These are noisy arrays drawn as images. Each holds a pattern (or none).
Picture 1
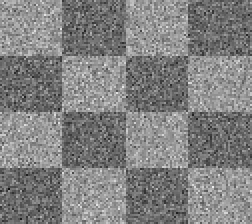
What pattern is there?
a checkerboard
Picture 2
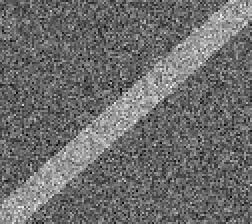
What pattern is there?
a diagonal band
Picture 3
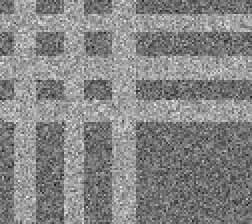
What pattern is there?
bands of rows crossing bands of columns
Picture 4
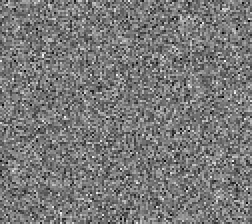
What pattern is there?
only noise
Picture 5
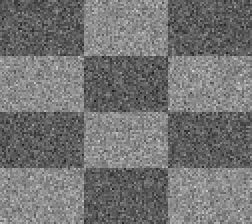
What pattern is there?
a checkerboard
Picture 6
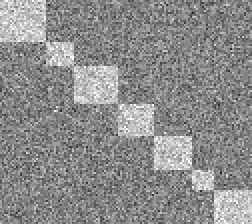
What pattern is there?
blocks along the diagonal
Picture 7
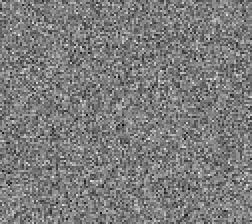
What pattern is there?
only noise
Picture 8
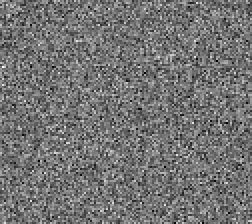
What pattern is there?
only noise
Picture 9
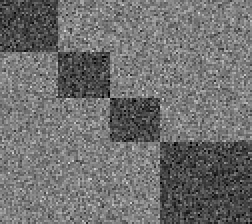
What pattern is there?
blocks along the diagonal
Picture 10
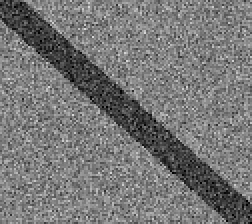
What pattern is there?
a diagonal band
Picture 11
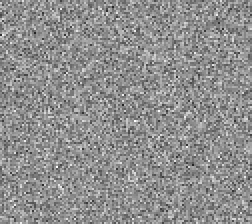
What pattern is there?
only noise
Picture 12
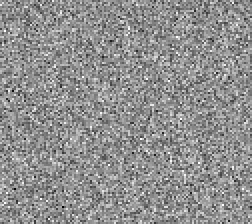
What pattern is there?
only noise
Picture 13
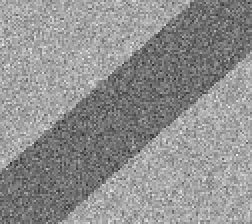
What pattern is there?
a diagonal band
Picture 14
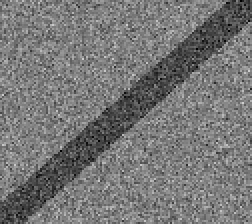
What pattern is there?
a diagonal band
